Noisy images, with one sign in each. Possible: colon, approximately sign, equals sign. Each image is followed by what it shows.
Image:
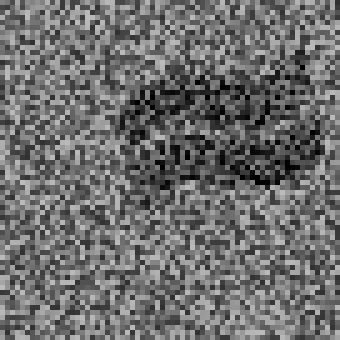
approximately sign
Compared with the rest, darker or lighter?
darker
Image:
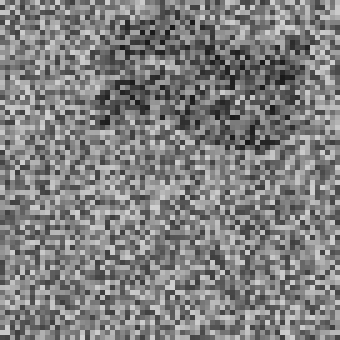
approximately sign
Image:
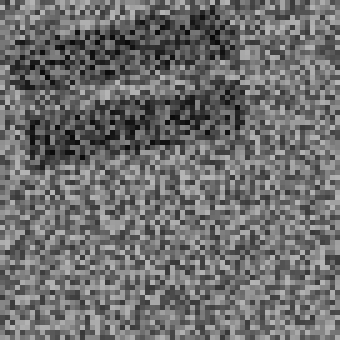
equals sign
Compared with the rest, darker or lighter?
darker
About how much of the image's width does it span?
two thirds
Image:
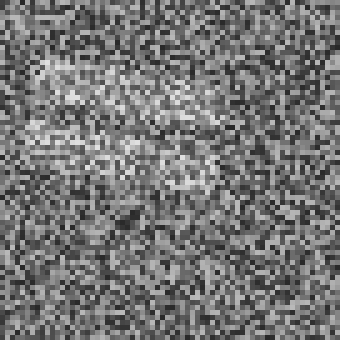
equals sign
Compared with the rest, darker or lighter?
lighter
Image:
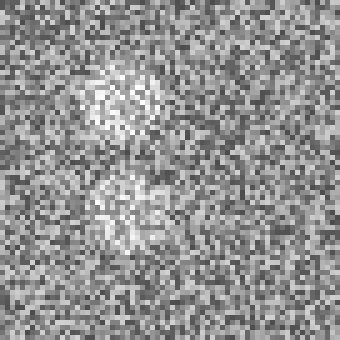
colon
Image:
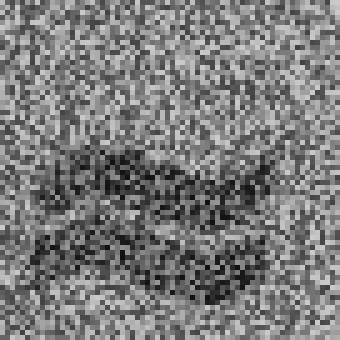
approximately sign
